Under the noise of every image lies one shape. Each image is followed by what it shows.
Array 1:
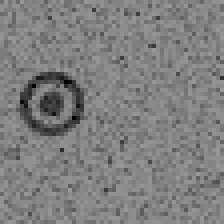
bullseye
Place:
middle left
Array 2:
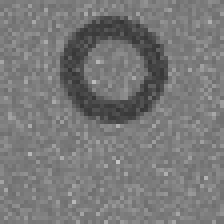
ring
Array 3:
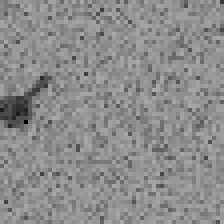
lollipop
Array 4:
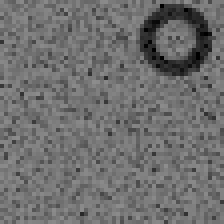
ring
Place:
top right
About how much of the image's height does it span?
a third
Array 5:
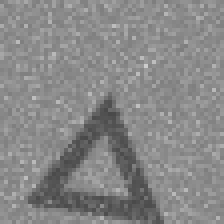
triangle frame
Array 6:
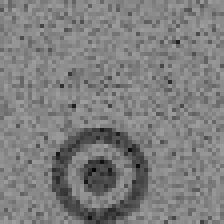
bullseye
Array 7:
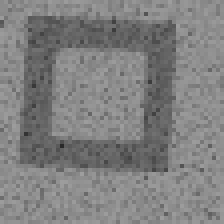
square frame
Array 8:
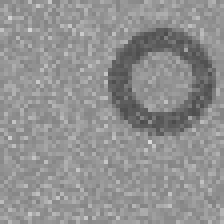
ring
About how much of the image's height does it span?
half
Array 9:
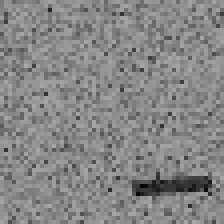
bar
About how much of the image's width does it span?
a third
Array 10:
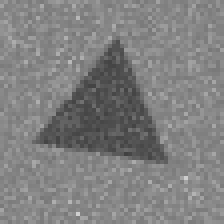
triangle
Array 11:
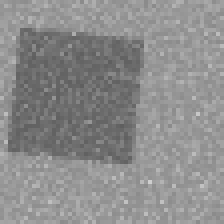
square
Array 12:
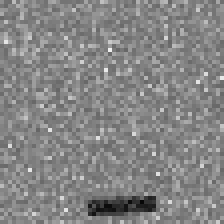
bar
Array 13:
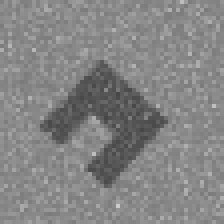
square with a notch
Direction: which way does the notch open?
down and left
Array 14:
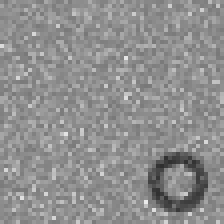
ring
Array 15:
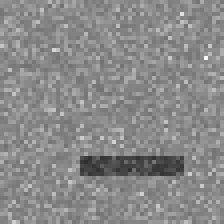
bar
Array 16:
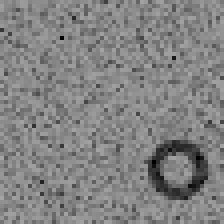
ring
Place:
bottom right
